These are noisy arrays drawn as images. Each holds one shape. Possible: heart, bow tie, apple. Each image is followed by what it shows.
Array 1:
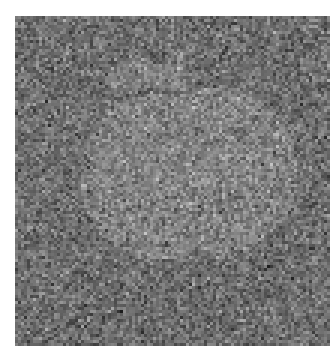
light apple
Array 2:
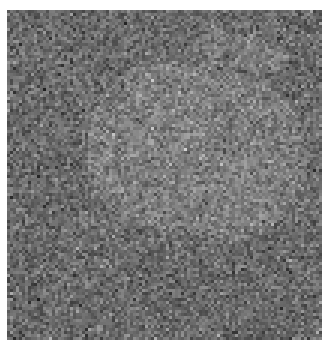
light apple
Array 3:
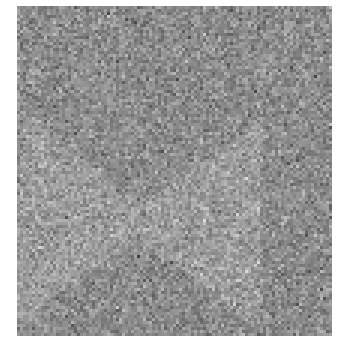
light bow tie
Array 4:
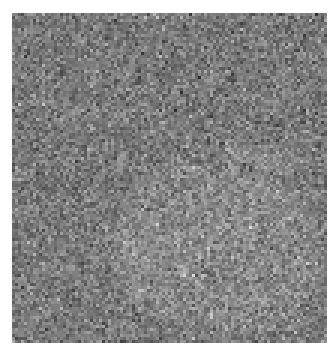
light apple
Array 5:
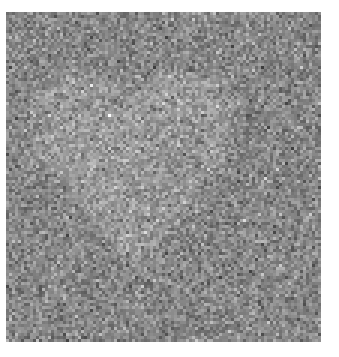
light heart
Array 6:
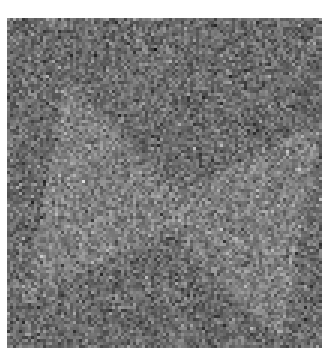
light bow tie
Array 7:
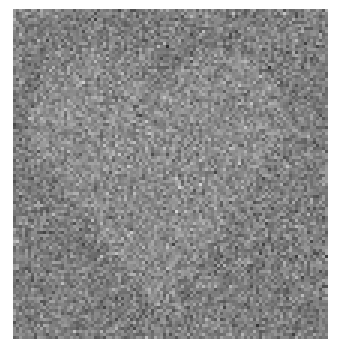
light heart
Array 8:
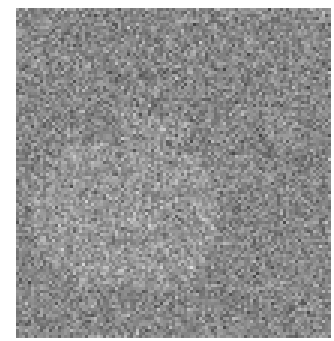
light apple
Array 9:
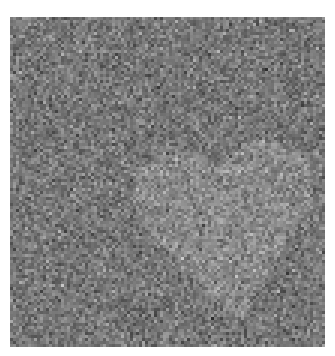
light heart
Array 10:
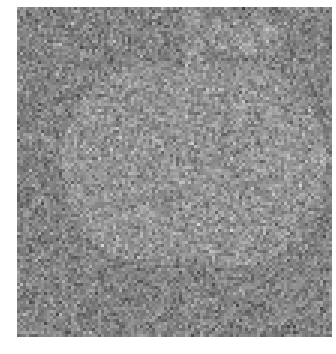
light apple
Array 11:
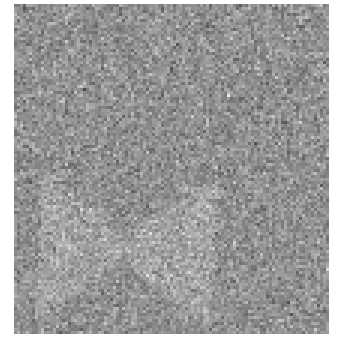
light bow tie
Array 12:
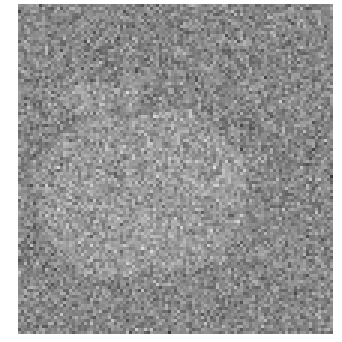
light apple
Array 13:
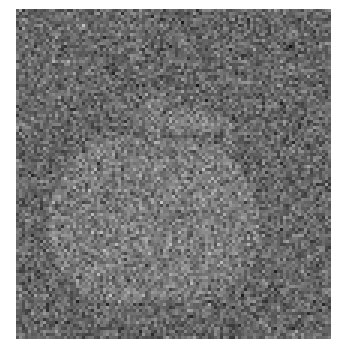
light apple
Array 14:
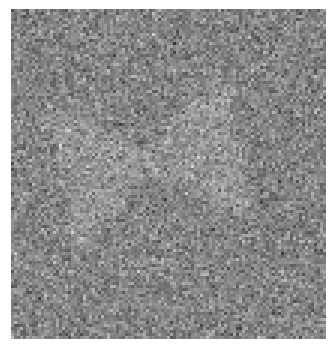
light bow tie
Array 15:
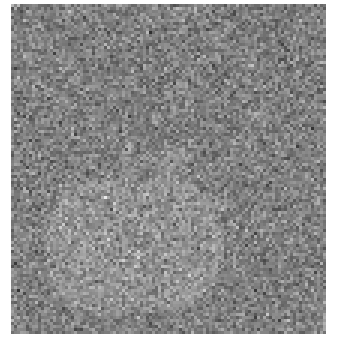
light apple
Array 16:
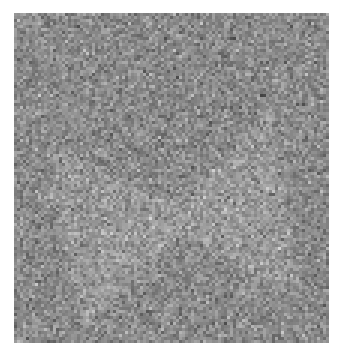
light bow tie
